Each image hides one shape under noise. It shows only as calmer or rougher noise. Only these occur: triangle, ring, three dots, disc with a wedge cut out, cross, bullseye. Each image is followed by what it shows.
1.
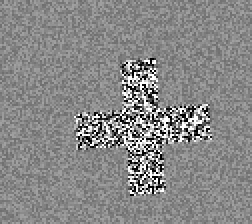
rough cross
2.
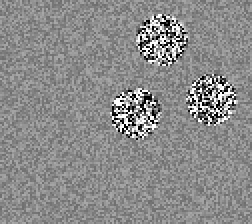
rough three dots
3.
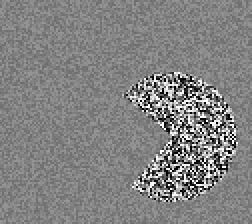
rough disc with a wedge cut out
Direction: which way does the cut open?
left
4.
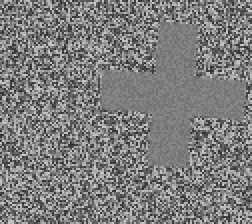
calm cross
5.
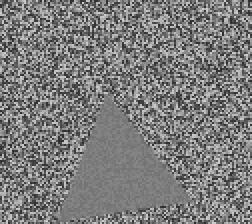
calm triangle
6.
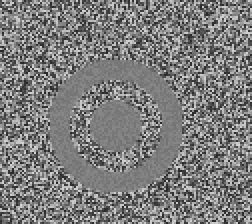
calm bullseye
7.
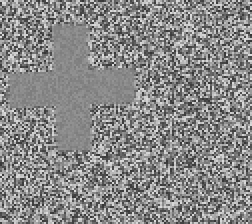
calm cross
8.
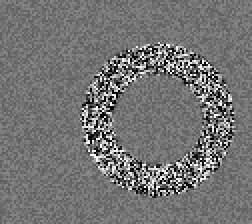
rough ring
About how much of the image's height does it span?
two thirds
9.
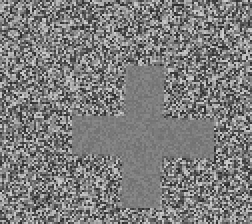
calm cross
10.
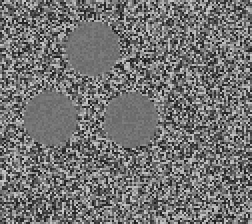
calm three dots
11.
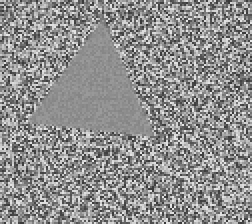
calm triangle
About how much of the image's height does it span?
half
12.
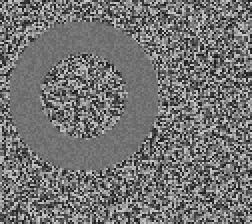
calm ring
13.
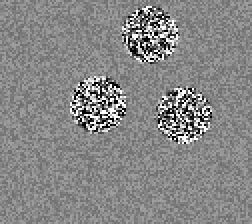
rough three dots
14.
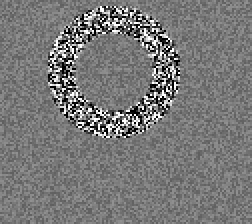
rough ring
